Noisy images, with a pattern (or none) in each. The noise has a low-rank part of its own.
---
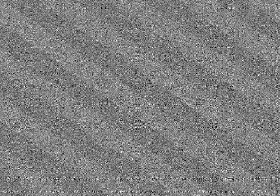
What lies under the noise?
diagonal stripes
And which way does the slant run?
top left to bottom right
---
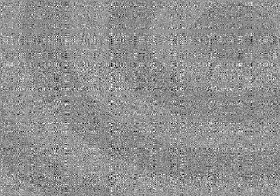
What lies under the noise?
rings round one point
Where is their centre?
top right
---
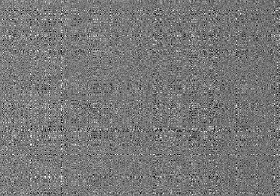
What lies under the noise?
a smooth slope
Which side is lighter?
left
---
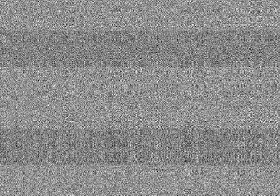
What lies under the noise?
horizontal stripes
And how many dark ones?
2
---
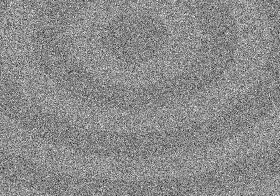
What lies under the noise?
rings round one point
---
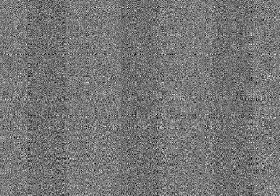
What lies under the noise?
vertical stripes
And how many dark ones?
3
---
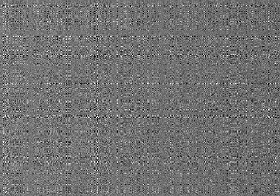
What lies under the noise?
a smooth slope
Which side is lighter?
left
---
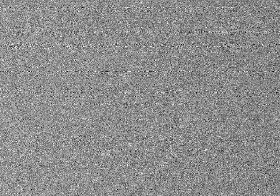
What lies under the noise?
a smooth slope
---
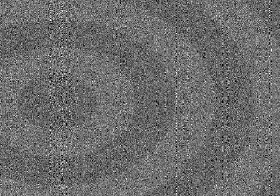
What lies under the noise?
rings round one point
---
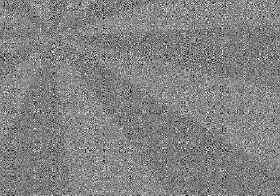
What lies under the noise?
spokes from one point
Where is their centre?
top left
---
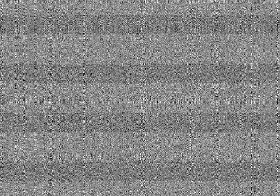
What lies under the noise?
horizontal stripes
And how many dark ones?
4
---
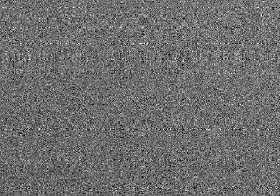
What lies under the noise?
a smooth slope
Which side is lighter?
top right
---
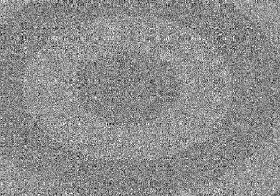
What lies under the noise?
rings round one point
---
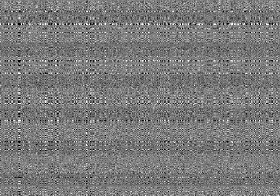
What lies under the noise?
horizontal stripes
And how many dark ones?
6
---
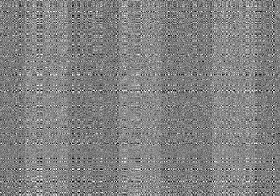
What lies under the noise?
vertical stripes
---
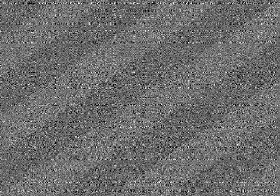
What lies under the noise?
diagonal stripes
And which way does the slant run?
bottom left to top right
